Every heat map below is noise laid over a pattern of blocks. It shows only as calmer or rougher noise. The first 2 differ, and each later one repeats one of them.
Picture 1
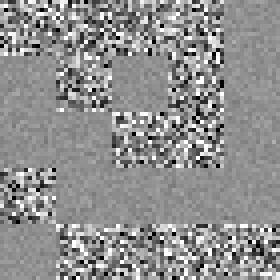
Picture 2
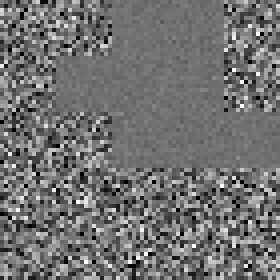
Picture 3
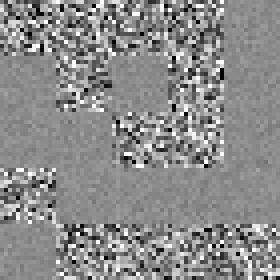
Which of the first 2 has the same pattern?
1
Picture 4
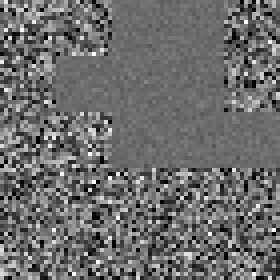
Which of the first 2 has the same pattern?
2
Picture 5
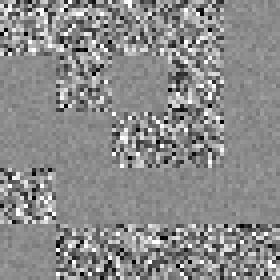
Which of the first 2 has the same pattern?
1
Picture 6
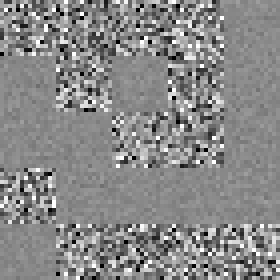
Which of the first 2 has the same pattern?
1
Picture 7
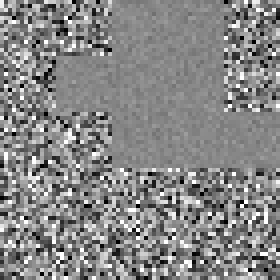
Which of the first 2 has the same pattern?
2
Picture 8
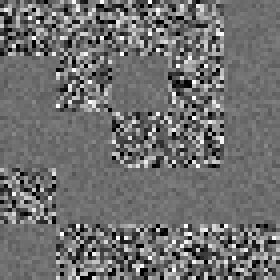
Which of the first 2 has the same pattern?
1
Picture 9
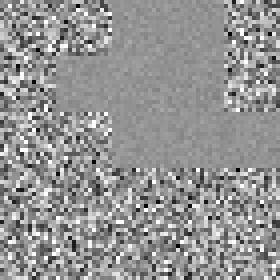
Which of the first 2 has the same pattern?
2
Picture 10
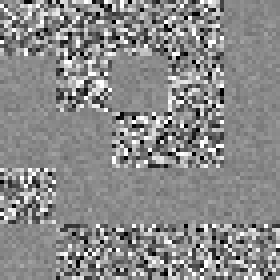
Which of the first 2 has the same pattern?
1
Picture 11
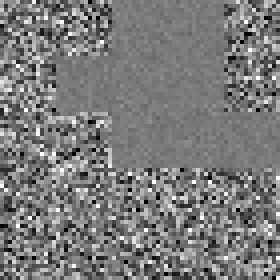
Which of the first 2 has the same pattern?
2
